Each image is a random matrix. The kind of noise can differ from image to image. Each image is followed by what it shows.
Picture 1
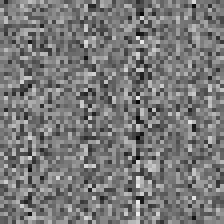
columns of uneven size
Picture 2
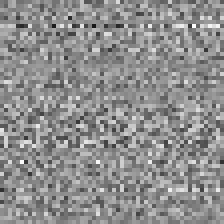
rows of uneven size
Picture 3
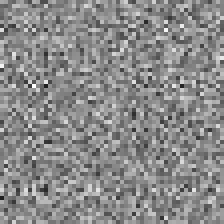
low rank plus noise
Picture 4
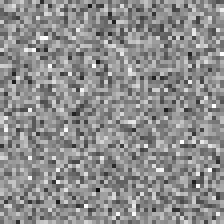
independent entries
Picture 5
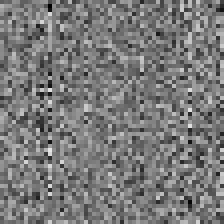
columns of uneven size
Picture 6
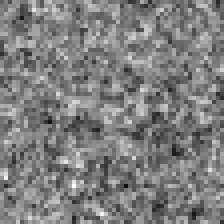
blotchy
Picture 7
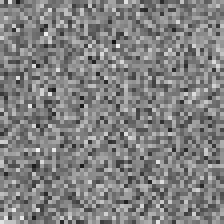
independent entries
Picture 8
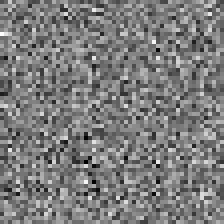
low rank plus noise
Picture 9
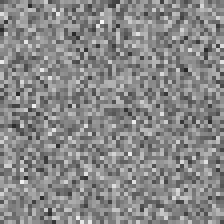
independent entries
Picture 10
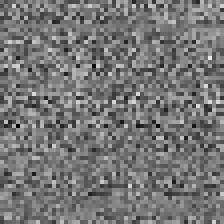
rows of uneven size
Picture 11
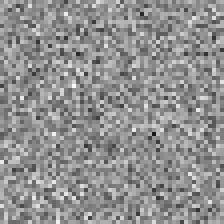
independent entries
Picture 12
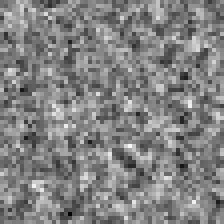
blotchy
